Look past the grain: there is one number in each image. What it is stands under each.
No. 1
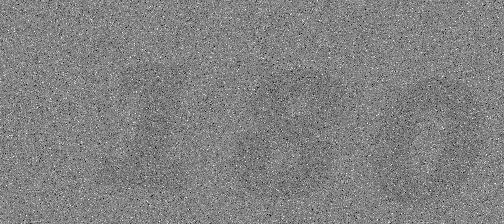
180
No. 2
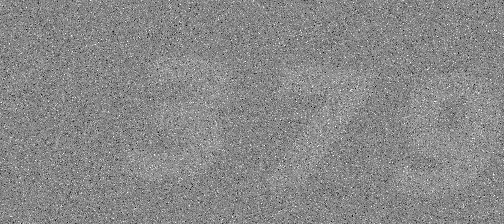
379
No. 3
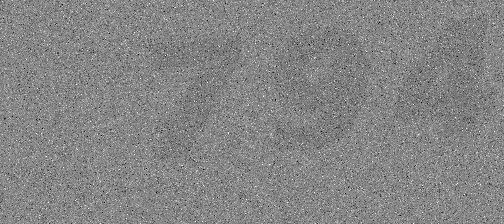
794
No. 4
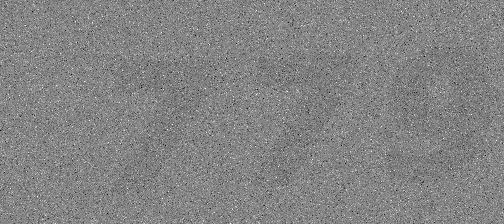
779
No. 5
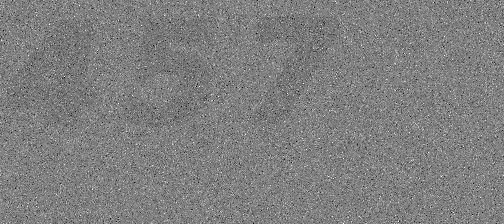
457
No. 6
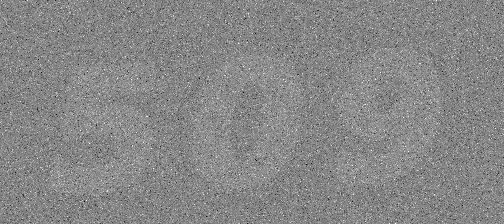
509
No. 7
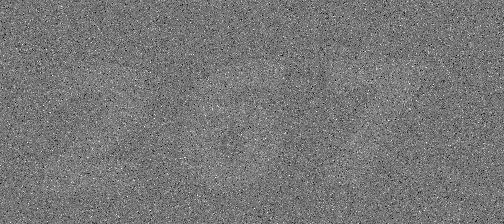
267
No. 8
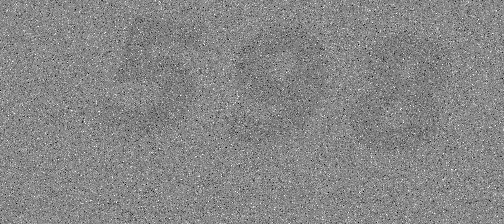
598
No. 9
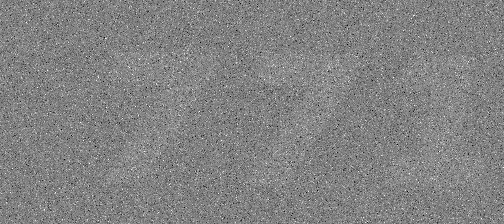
771
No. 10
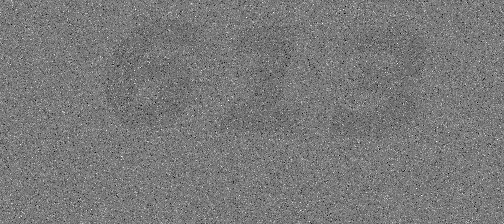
613
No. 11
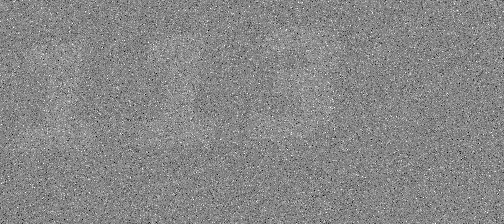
113
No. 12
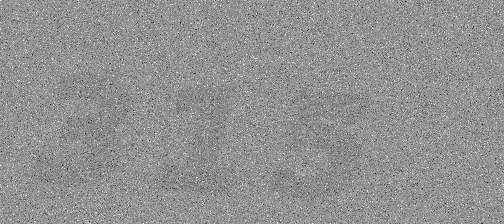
315
